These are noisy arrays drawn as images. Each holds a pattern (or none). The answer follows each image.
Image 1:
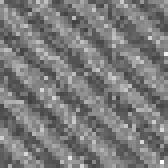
diagonal stripes
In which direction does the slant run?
top left to bottom right
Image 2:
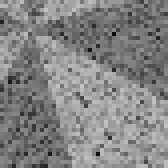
spokes from one point
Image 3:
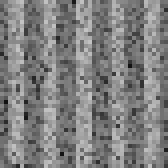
vertical stripes
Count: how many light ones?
5
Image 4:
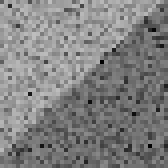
a sharp edge
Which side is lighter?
top left
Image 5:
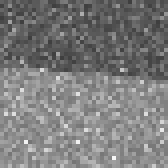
a sharp edge
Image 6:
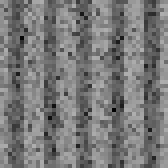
vertical stripes
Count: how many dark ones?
5
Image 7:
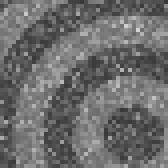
rings round one point
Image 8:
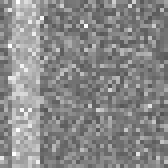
one vertical stripe
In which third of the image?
left
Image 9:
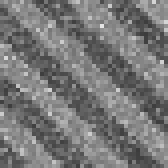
diagonal stripes
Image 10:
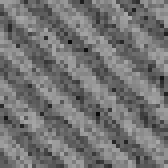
diagonal stripes
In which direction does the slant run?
top left to bottom right
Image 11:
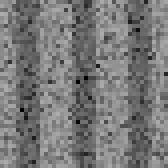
vertical stripes
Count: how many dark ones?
3
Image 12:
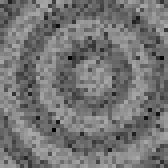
rings round one point
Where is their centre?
centre
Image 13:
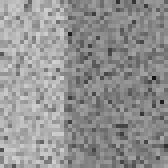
a sharp edge
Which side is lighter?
left
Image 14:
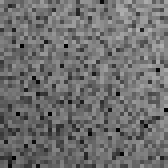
a smooth slope
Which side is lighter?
top right
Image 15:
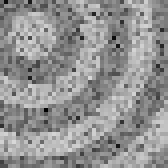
rings round one point
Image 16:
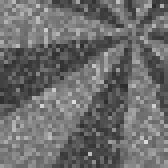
spokes from one point
